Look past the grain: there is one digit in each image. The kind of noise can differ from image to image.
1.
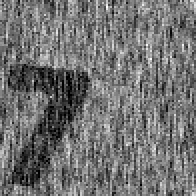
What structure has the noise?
streaked along the columns
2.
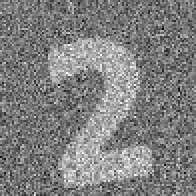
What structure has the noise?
low rank plus noise
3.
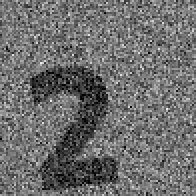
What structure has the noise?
independent entries
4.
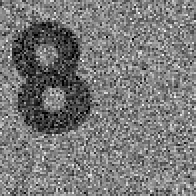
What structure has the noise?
independent entries
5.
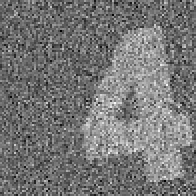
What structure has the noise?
low rank plus noise
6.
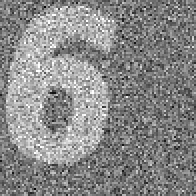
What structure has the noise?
low rank plus noise
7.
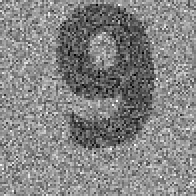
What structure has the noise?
independent entries
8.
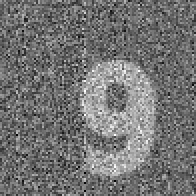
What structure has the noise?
columns of uneven size
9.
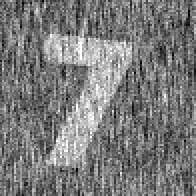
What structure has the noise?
streaked along the columns
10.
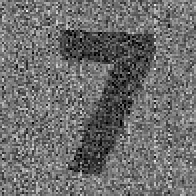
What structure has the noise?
columns of uneven size
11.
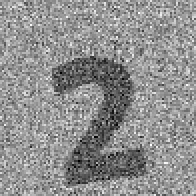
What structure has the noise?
low rank plus noise
